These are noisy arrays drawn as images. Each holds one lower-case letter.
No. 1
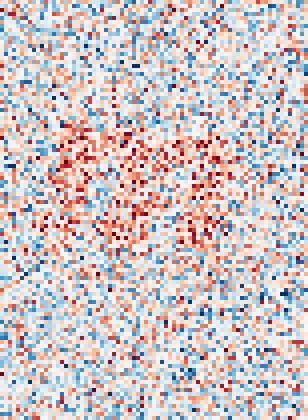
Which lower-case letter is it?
m
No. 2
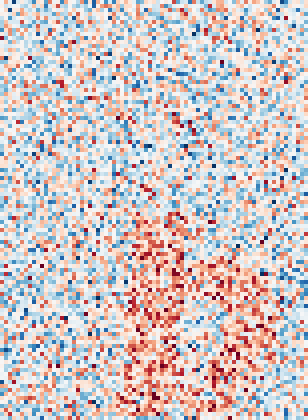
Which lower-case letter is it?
b
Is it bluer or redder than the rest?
redder
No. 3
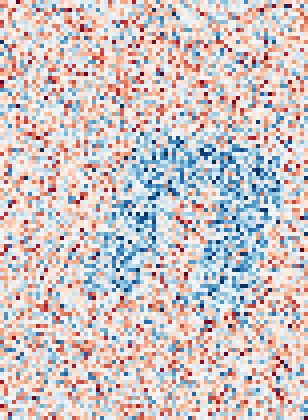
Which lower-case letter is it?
n
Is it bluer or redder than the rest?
bluer
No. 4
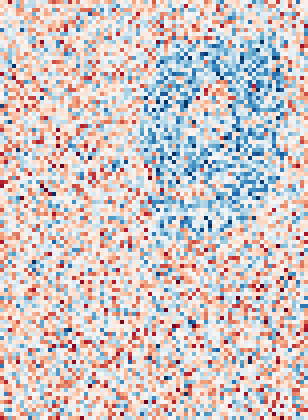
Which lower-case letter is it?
g
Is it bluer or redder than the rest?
bluer
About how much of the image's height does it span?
half
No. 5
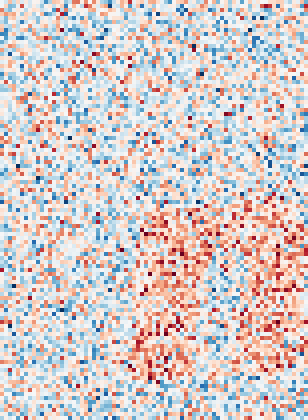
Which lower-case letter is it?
n
